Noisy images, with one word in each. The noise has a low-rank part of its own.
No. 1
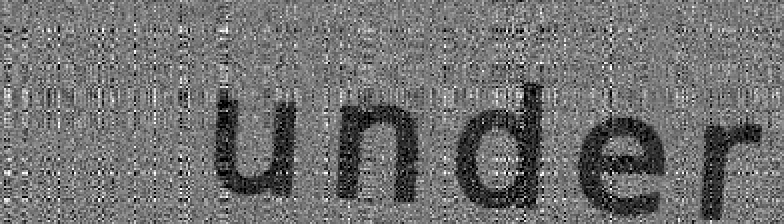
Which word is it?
under
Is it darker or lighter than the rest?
darker
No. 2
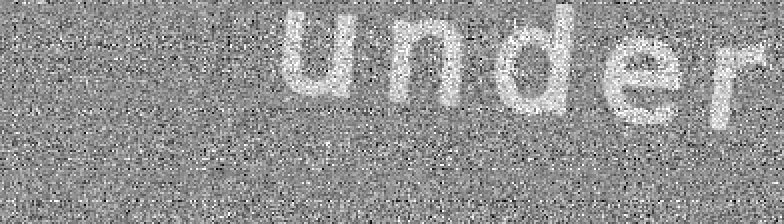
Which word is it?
under
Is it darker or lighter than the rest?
lighter
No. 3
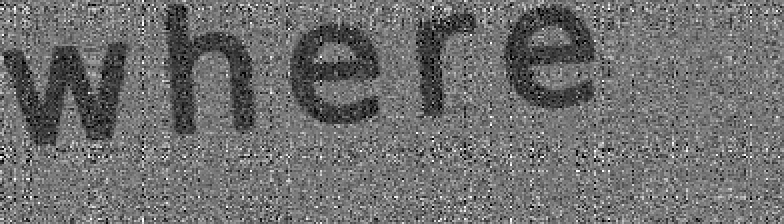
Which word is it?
where
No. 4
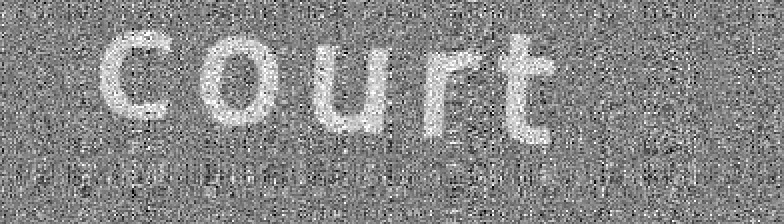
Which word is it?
court
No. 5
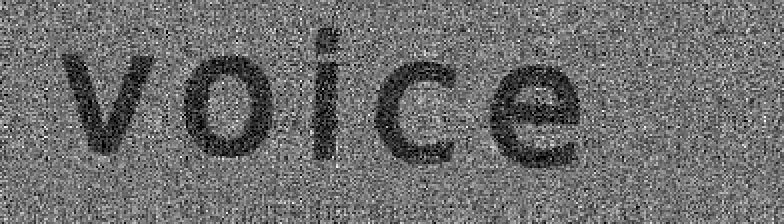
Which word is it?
voice
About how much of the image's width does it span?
two thirds
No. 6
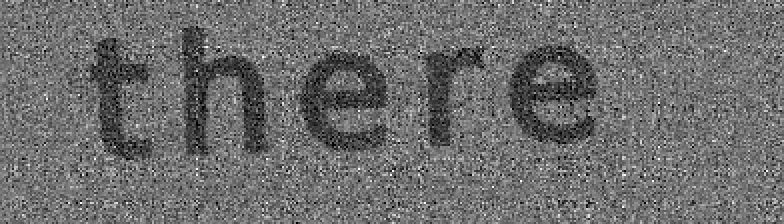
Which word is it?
there
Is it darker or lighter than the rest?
darker
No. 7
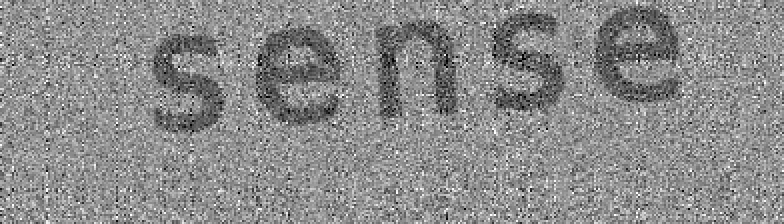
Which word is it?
sense
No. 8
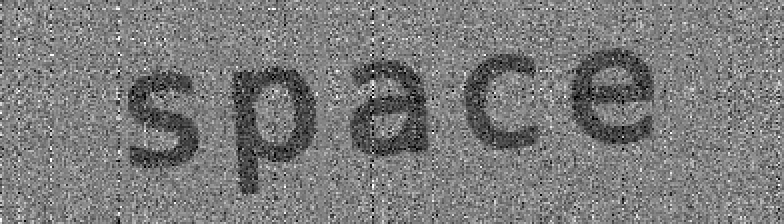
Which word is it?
space
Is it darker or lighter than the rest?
darker
